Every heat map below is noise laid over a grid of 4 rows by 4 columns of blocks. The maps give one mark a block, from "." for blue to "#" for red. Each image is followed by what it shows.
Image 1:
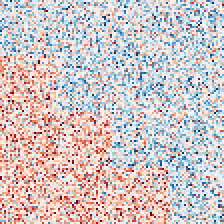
. . . .
# . . .
# # . .
# # # .
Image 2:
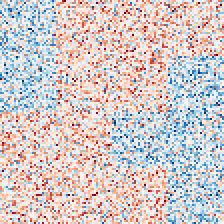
. # # #
. # # .
# # . .
# # # .
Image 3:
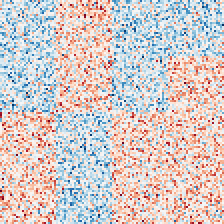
. # . .
. # . #
# . # #
# . # #
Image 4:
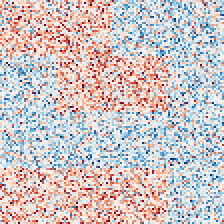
# # . .
. # # .
. . . .
# # # .
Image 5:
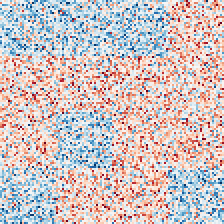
. . . #
# # # #
# . # #
. # # .
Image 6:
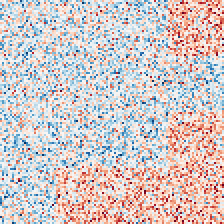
. . . #
. . . .
. . . #
. # # #
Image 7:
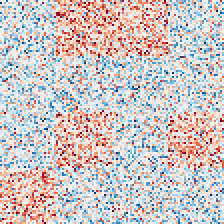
. # # .
. . . .
. # . #
# . . .
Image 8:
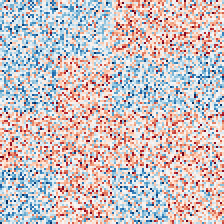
. . # #
. # . .
# # # #
. # . #
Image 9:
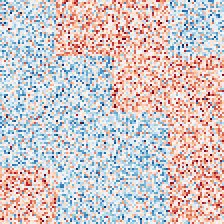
. # # .
. . # #
. . . #
# . . #
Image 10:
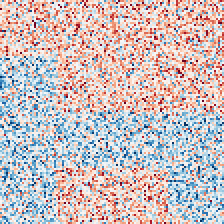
# # # #
. # # #
. . . .
. # # .
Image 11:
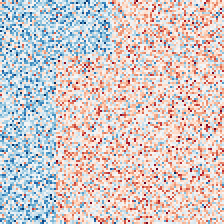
. . # #
. # # #
. # # #
. # # #
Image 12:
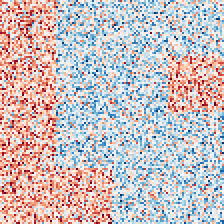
# . . .
# . . #
# . . .
# # . .
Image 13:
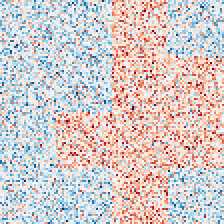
. . # .
. . # #
. # # #
. . # .
